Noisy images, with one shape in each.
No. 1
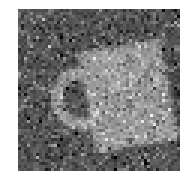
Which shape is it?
cup
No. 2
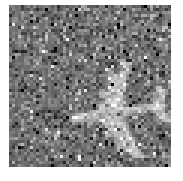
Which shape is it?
airplane
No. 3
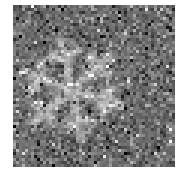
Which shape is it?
snowflake
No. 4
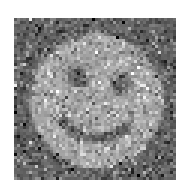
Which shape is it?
smiling face
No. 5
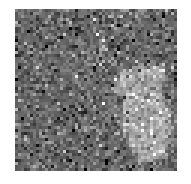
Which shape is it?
footprint
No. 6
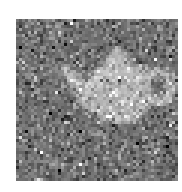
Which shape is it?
teapot
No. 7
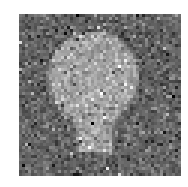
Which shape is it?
light bulb
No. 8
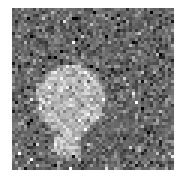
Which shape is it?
light bulb
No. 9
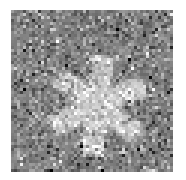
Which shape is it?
asterisk
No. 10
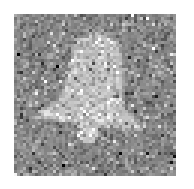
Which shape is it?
bell
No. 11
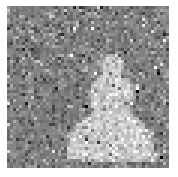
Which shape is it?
chess pawn
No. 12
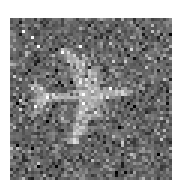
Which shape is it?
airplane
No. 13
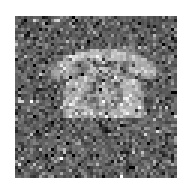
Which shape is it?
telephone
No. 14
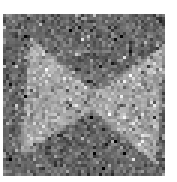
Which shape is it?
bow tie
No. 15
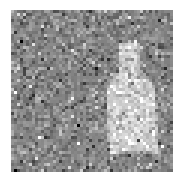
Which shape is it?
bottle
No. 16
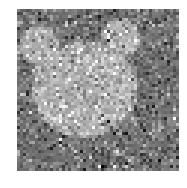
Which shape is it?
bear's head
